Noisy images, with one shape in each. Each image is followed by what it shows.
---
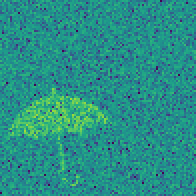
umbrella
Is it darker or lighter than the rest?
lighter
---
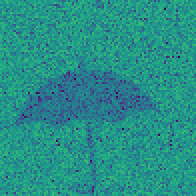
umbrella
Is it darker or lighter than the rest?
darker
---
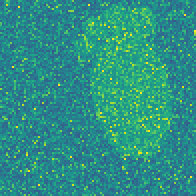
footprint
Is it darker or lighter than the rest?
lighter
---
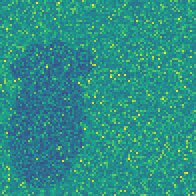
footprint
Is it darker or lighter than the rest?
darker
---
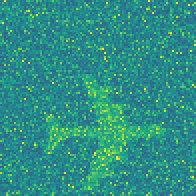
airplane
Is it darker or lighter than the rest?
lighter
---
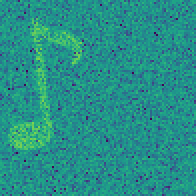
musical note
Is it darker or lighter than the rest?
lighter
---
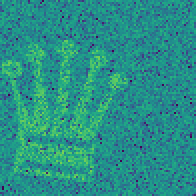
chess queen
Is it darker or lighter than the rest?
lighter
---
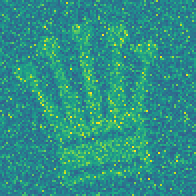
chess queen
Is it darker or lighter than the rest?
lighter
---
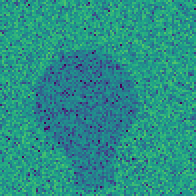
light bulb
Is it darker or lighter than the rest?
darker
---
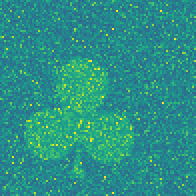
club
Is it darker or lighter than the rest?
lighter
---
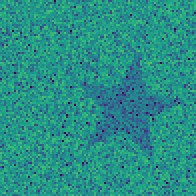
star
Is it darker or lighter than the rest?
darker
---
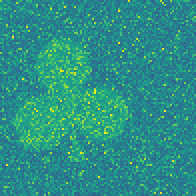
club
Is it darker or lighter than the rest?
lighter
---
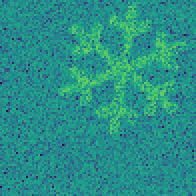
snowflake
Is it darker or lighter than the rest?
lighter
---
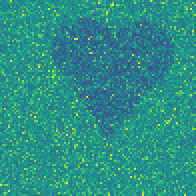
heart
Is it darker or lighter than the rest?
darker
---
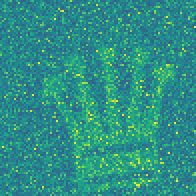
chess queen
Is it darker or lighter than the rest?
lighter
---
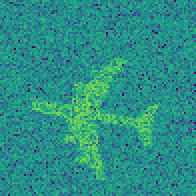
airplane
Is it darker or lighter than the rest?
lighter
